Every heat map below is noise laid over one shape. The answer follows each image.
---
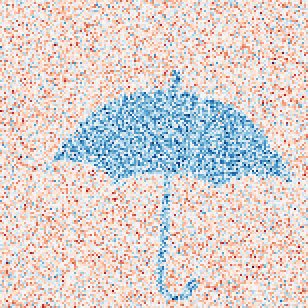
umbrella
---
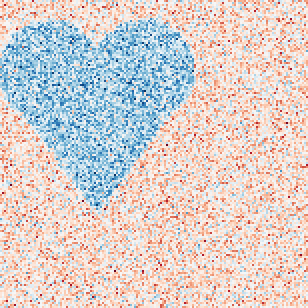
heart
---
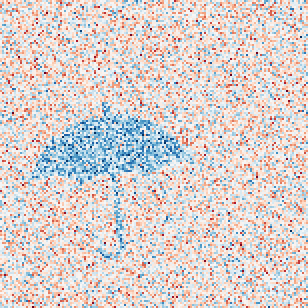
umbrella
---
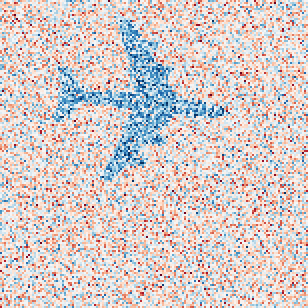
airplane
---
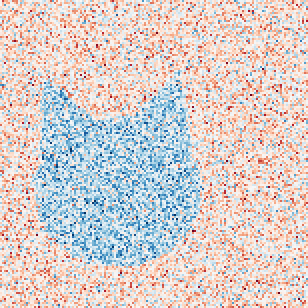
cat's head
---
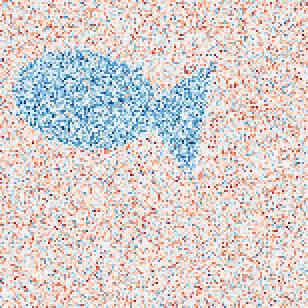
fish
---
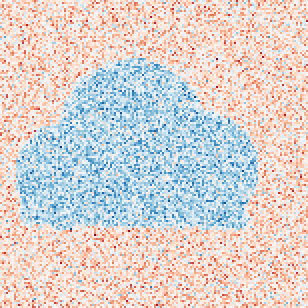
cloud
